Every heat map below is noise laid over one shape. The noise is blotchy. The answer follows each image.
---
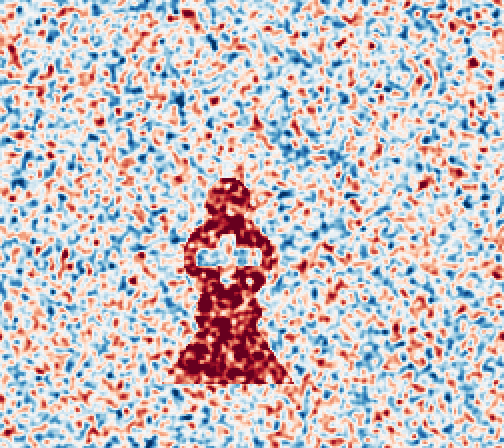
red chess bishop
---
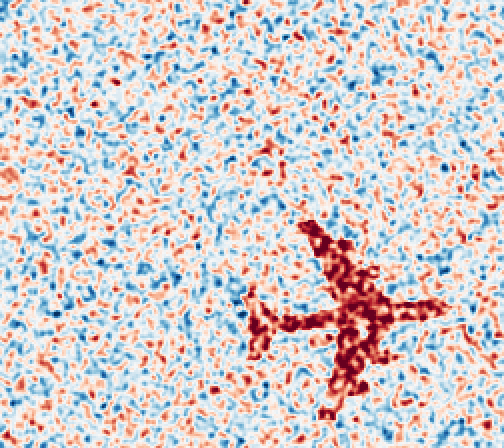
red airplane
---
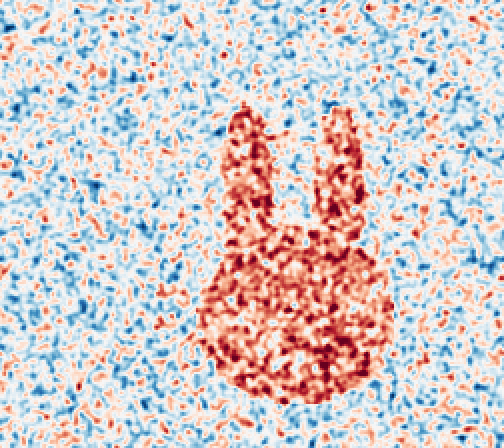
red rabbit's head
